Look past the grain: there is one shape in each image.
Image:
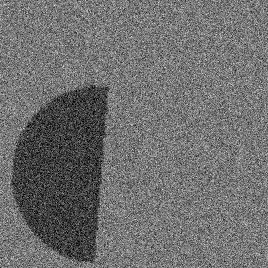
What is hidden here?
dark half disc
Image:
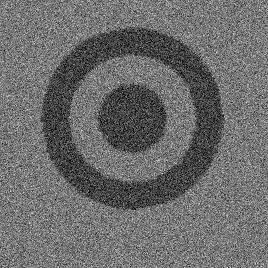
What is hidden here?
dark bullseye
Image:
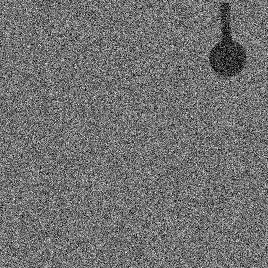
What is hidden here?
dark lollipop, top right
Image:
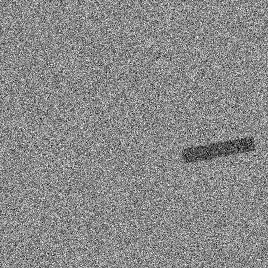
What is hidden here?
dark bar, middle right
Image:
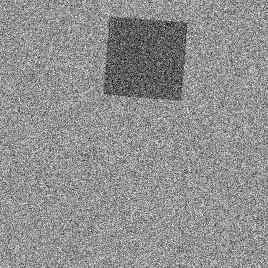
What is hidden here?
dark square, top middle
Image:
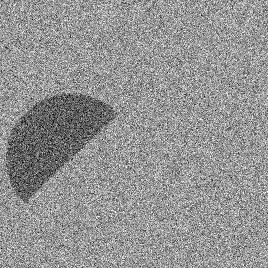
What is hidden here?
dark half disc, middle left
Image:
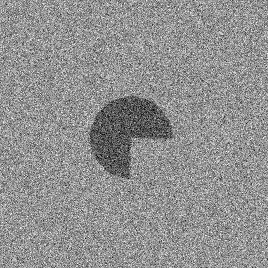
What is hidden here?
dark disc with a wedge cut out, centre
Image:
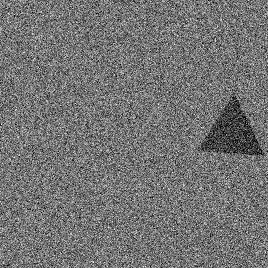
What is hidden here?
dark triangle, middle right
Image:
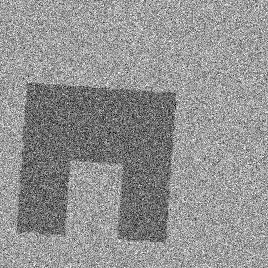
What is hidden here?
dark square with a notch
